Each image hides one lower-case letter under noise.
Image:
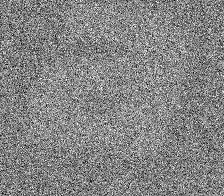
a
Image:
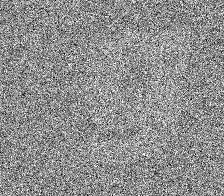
g
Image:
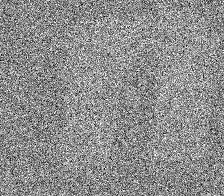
n
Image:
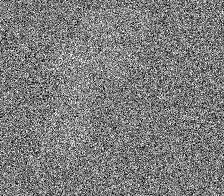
f
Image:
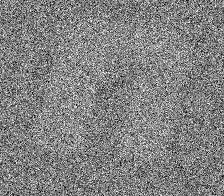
n
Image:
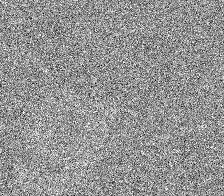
g
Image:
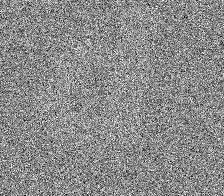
d
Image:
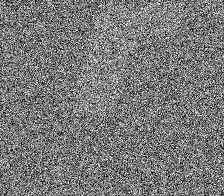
r
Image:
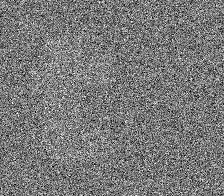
t
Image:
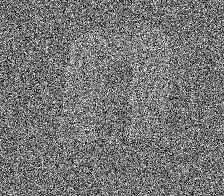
n
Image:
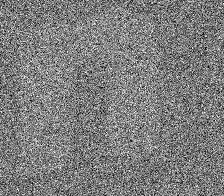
n
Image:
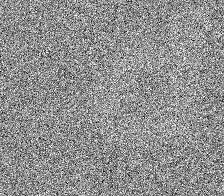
d
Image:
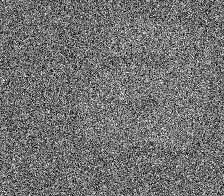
a
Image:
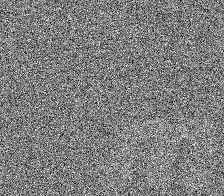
m
